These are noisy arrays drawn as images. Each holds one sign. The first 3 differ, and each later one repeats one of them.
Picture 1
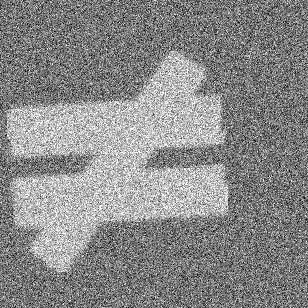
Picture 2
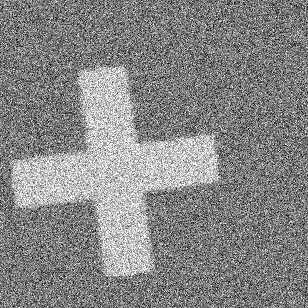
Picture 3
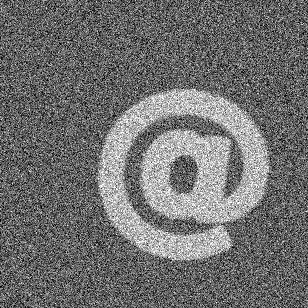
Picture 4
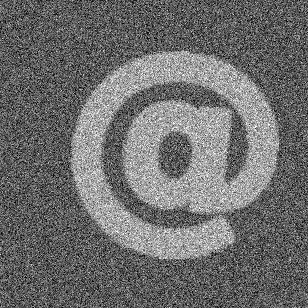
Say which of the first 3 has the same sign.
3
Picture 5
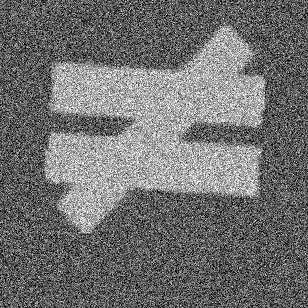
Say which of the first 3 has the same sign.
1
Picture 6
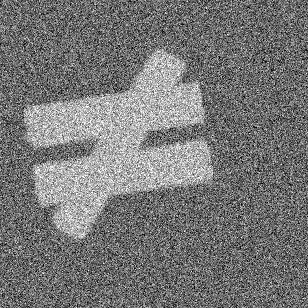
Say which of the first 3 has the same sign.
1
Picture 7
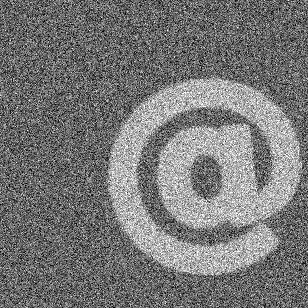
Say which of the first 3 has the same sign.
3
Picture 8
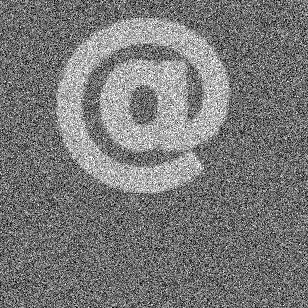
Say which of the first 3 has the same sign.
3
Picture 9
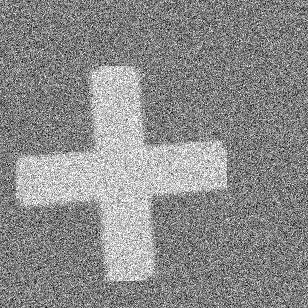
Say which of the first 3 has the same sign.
2
